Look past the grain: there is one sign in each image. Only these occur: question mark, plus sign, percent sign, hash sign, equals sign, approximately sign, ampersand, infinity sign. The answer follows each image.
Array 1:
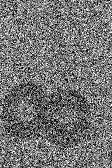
infinity sign
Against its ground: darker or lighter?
darker
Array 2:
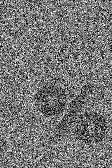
percent sign
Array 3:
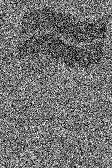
approximately sign
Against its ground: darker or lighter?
darker
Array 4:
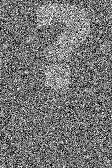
question mark
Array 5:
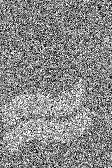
approximately sign
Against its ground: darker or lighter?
lighter
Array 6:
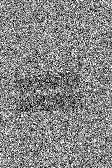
equals sign
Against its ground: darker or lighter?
darker
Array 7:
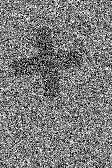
plus sign
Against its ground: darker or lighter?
darker
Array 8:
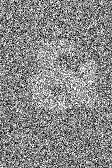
ampersand
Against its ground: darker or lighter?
lighter
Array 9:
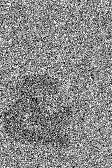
ampersand
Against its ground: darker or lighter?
darker
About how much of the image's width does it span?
two thirds
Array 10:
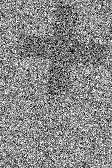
plus sign
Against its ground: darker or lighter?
darker
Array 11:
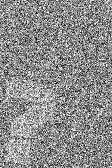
question mark
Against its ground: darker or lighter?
lighter
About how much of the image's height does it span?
half
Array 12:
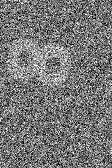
infinity sign
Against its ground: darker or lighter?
lighter
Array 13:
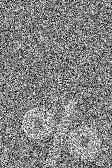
percent sign
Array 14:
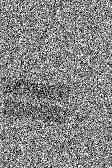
equals sign
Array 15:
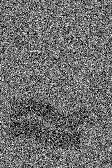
approximately sign
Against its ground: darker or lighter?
darker
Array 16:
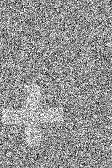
plus sign
